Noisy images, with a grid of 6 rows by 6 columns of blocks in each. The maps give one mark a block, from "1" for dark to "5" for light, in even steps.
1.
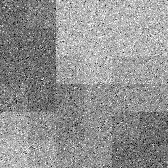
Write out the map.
125555
115555
114544
212333
432321
543311
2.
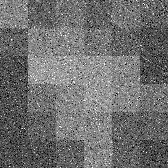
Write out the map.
423232
244321
155541
134543
124422
112421
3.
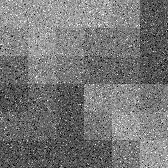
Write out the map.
555541
454331
243221
121443
221354
111135
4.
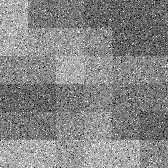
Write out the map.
522111
544311
335433
112322
223421
554553
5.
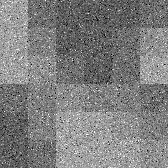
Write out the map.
521112
531124
542125
234332
135543
125554
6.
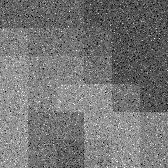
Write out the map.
222111
433211
544311
545531
533554
532454
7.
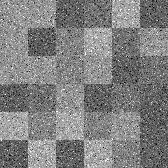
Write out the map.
441251
413524
443412
124121
535341
151531
